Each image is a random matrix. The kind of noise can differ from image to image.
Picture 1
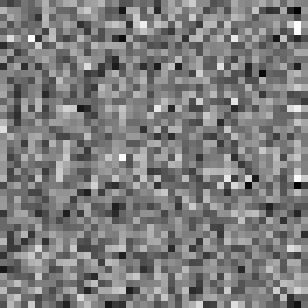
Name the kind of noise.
low rank plus noise
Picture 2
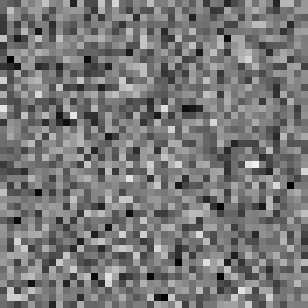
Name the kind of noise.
independent entries
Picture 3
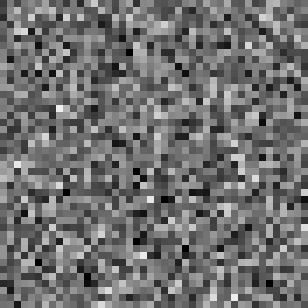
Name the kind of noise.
independent entries
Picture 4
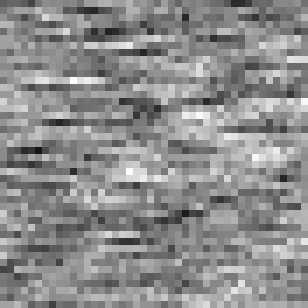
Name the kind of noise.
streaked along the rows
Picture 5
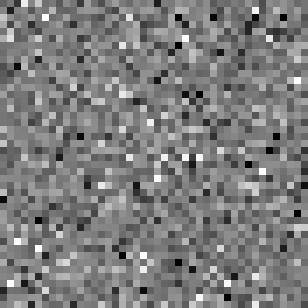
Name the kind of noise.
heavy tails
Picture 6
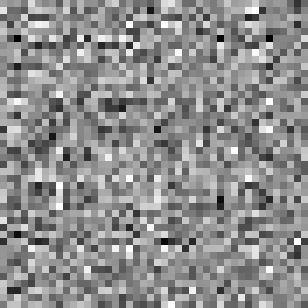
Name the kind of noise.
low rank plus noise
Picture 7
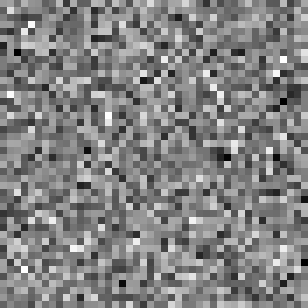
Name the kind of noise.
independent entries
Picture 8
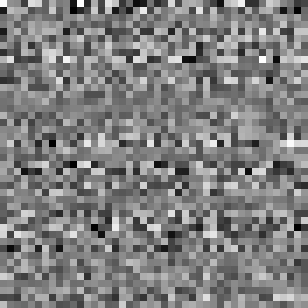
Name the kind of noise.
rows of uneven size
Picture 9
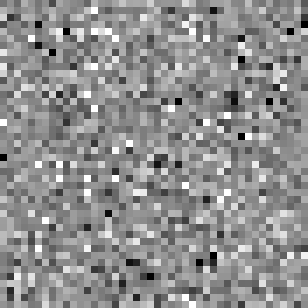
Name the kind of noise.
heavy tails
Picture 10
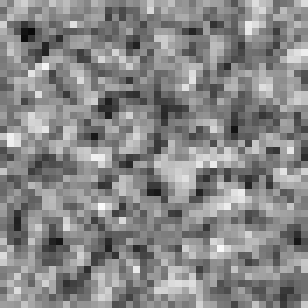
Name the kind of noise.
blotchy
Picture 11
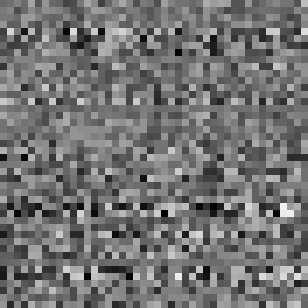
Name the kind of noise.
rows of uneven size
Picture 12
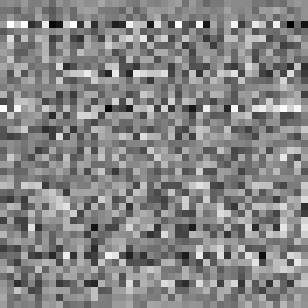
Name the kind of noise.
rows of uneven size
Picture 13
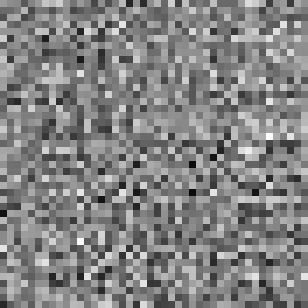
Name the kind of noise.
low rank plus noise
